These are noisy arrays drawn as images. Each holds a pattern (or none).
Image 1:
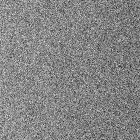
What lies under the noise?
a smooth slope
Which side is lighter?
left
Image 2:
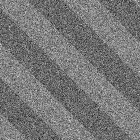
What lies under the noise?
diagonal stripes
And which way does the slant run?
top left to bottom right
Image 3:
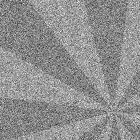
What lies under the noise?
spokes from one point
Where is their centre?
bottom right
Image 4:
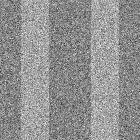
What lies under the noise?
vertical stripes
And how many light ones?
2
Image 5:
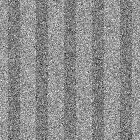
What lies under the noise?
vertical stripes
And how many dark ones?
5
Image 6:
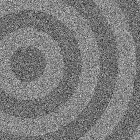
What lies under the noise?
rings round one point
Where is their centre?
middle left
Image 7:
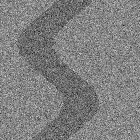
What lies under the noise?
a wavy band
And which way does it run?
top to bottom
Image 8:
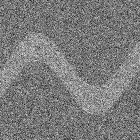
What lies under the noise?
a wavy band
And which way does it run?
left to right
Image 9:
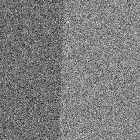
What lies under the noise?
a sharp edge
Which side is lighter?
right
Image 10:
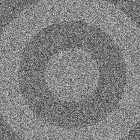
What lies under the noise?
rings round one point
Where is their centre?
centre
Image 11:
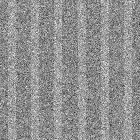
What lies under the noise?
vertical stripes
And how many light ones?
6
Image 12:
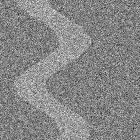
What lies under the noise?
a wavy band
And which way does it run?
top to bottom
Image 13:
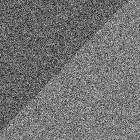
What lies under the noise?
a sharp edge
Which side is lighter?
bottom right
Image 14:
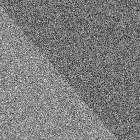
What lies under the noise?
a sharp edge
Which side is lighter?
bottom left
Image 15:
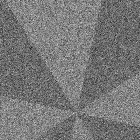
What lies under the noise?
spokes from one point
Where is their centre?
bottom middle
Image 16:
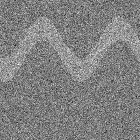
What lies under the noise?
a wavy band
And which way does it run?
left to right
